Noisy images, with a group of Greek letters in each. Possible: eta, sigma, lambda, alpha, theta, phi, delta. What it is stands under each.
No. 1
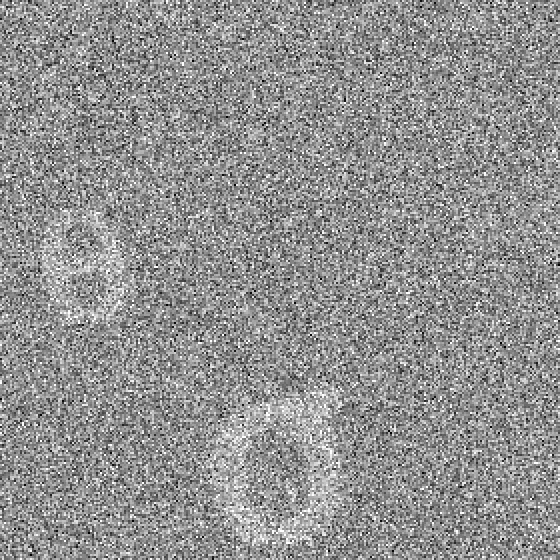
middle left: theta; bottom middle: sigma
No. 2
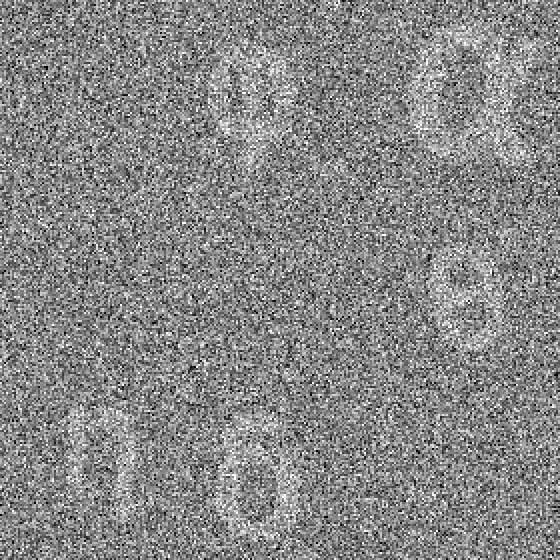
top middle: phi; top right: alpha; middle right: theta; bottom left: eta; bottom middle: delta
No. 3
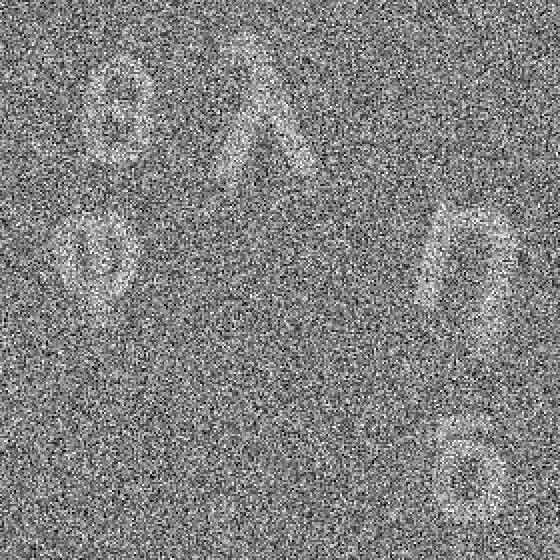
top left: theta; top middle: lambda; middle left: phi; middle right: eta; bottom right: delta
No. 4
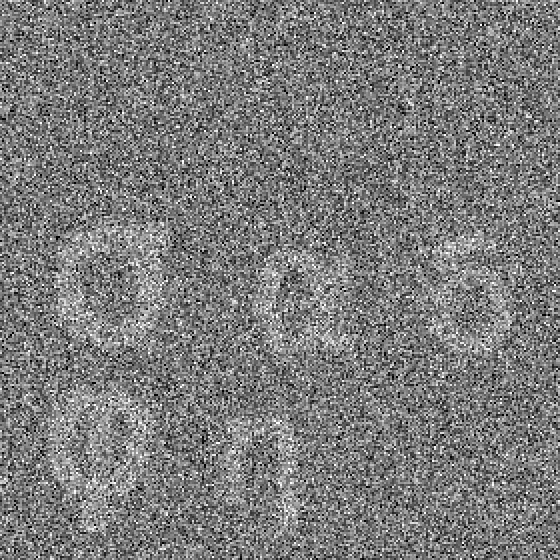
middle left: sigma; centre: alpha; middle right: delta; bottom left: phi; bottom middle: eta
